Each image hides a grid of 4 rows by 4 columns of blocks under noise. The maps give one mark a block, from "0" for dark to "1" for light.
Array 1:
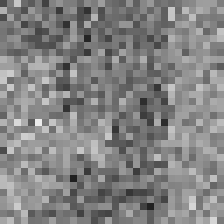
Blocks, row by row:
0 0 0 1
1 0 0 1
1 1 0 1
1 0 0 1
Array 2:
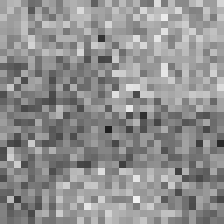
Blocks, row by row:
1 1 1 1
0 0 1 1
0 0 0 0
0 1 1 0
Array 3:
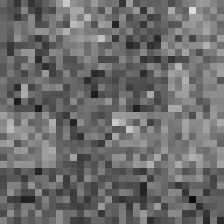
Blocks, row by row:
0 1 0 1
0 0 0 1
1 0 1 1
0 0 0 0
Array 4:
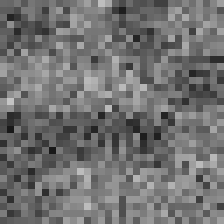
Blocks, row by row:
0 1 0 1
1 1 1 0
0 0 0 1
0 1 1 1
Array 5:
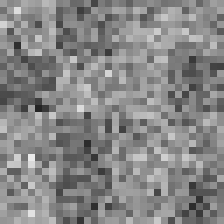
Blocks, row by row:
1 0 1 1
0 1 1 0
1 0 1 1
1 0 1 0
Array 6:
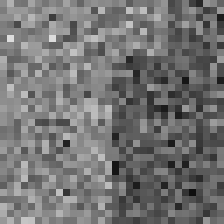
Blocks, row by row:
1 1 1 0
1 1 0 0
1 1 0 0
1 1 0 0
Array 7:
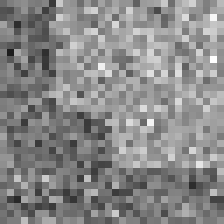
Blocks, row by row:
0 1 1 1
0 1 1 1
0 0 1 1
0 0 0 0
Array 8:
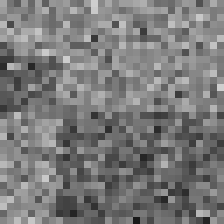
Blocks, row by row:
1 1 1 1
0 1 1 1
1 0 0 0
1 0 0 0
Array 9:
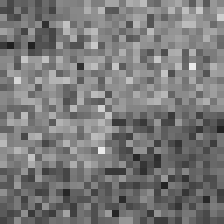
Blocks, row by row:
0 1 1 1
1 1 1 1
1 1 0 0
0 0 0 0
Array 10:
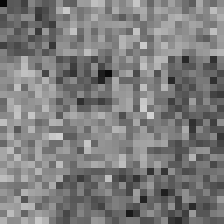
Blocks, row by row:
0 1 1 1
1 0 1 0
1 1 1 0
1 0 0 0
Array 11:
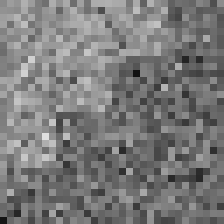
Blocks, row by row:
1 1 1 0
1 1 0 0
1 0 0 0
0 0 0 0
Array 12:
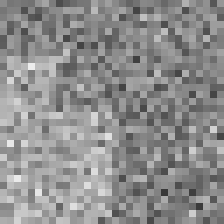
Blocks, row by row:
0 0 0 0
1 0 0 0
1 1 0 0
1 1 0 0
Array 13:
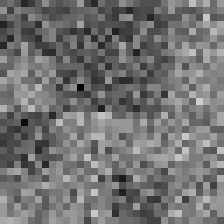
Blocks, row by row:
0 0 0 1
1 0 0 1
0 1 1 1
1 1 0 1
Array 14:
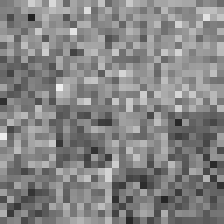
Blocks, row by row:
1 1 1 1
0 1 1 1
1 0 1 0
0 1 0 0
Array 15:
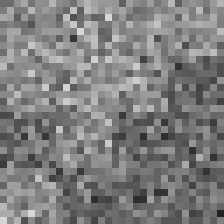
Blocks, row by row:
1 1 1 1
1 1 1 0
0 1 0 0
1 0 0 0
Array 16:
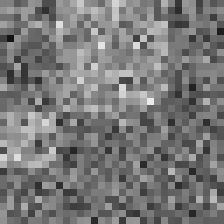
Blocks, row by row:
0 1 1 0
0 1 1 0
1 0 0 0
0 0 0 0
